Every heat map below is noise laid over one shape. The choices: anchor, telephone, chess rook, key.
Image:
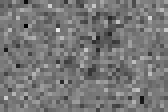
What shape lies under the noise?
anchor
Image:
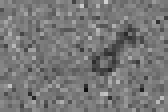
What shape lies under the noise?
key
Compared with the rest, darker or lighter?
darker
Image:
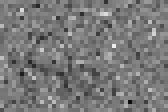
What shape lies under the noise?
anchor
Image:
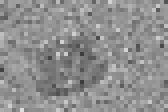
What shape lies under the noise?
telephone
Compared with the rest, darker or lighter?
darker
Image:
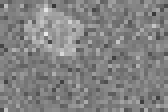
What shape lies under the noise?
telephone
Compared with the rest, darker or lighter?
lighter
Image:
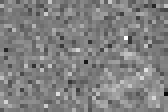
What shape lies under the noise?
anchor
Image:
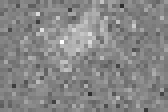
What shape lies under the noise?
chess rook
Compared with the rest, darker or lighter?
lighter
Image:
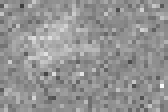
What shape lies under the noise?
chess rook
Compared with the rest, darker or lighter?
lighter
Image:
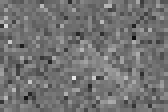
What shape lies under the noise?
anchor
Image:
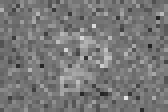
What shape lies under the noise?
anchor
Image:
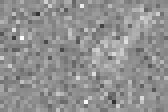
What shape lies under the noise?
key
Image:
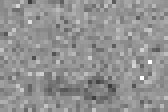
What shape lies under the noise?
key
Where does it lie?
bottom middle
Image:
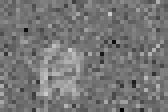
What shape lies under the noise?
telephone
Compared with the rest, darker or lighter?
lighter
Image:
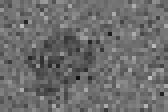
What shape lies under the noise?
telephone
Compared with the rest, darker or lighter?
darker
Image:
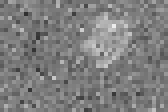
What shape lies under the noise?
telephone
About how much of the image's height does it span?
half
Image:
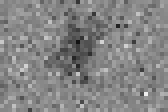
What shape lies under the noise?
chess rook
